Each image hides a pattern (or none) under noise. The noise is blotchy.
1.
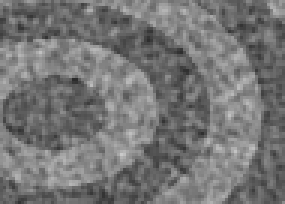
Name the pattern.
rings round one point
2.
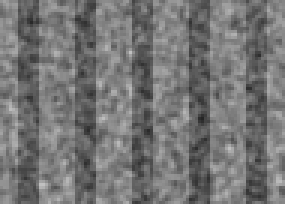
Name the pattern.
vertical stripes
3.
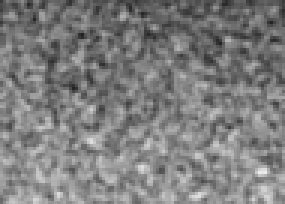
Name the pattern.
a smooth slope
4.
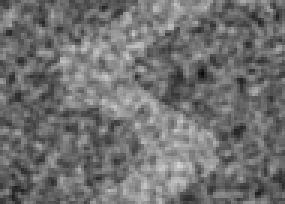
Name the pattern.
a wavy band
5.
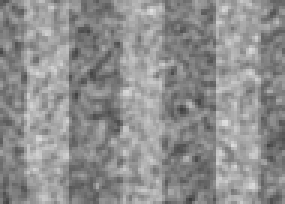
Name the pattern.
vertical stripes
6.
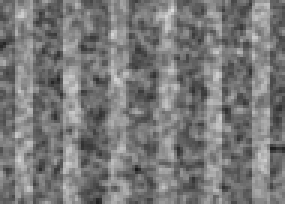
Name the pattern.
vertical stripes
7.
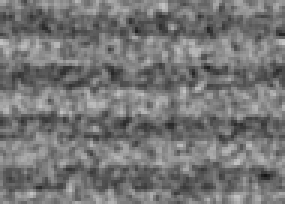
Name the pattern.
horizontal stripes
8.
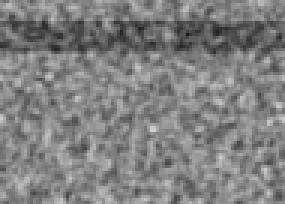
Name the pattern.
one horizontal stripe
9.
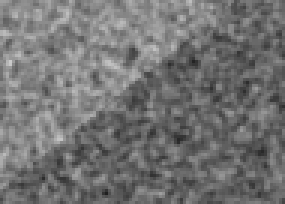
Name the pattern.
a sharp edge
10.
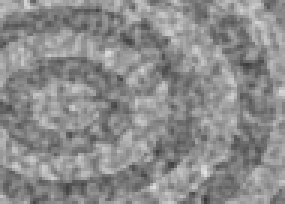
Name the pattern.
rings round one point
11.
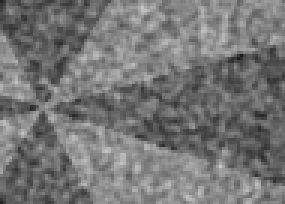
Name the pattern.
spokes from one point
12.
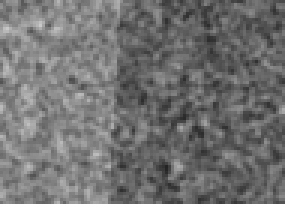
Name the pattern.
a sharp edge
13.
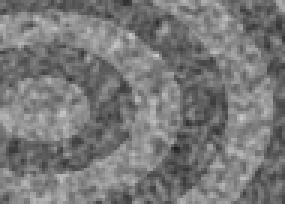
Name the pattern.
rings round one point
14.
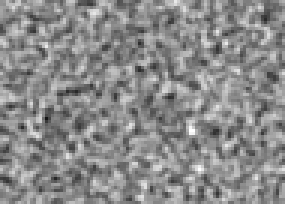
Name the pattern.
only noise
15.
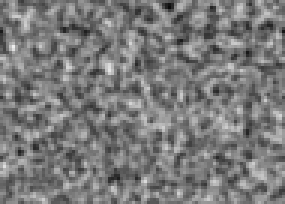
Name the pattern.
only noise
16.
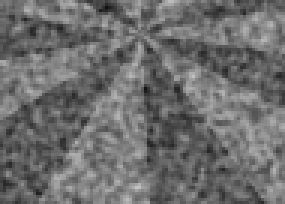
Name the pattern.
spokes from one point
